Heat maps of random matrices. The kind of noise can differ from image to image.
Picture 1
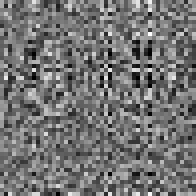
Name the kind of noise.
low rank plus noise
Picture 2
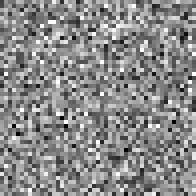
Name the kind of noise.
independent entries
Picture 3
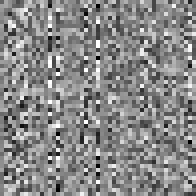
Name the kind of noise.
columns of uneven size
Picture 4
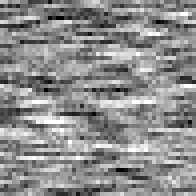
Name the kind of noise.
streaked along the rows
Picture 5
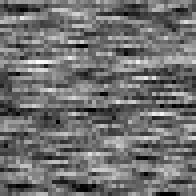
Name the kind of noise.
streaked along the rows
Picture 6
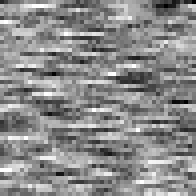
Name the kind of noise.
streaked along the rows
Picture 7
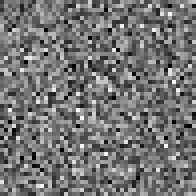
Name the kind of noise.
independent entries
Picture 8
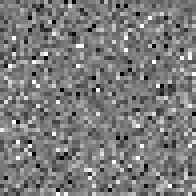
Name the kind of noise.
heavy tails
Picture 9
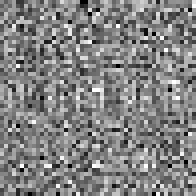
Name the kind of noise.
low rank plus noise
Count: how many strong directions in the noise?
three or four
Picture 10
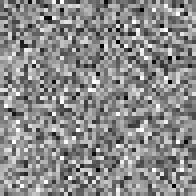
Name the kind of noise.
independent entries
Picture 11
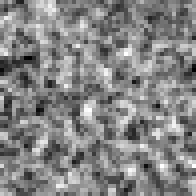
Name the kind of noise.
blotchy
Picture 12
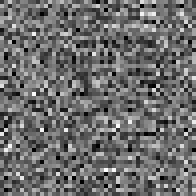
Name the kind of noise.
low rank plus noise
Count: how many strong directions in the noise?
three or four
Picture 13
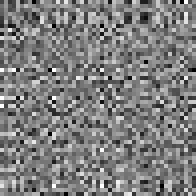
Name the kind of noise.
low rank plus noise
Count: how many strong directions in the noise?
two
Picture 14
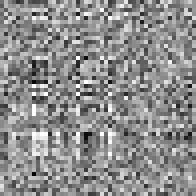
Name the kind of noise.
low rank plus noise
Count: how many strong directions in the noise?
one
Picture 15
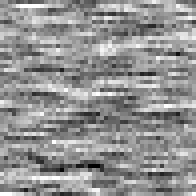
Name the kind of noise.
streaked along the rows
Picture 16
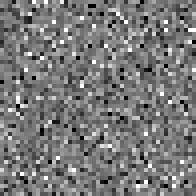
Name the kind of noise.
heavy tails
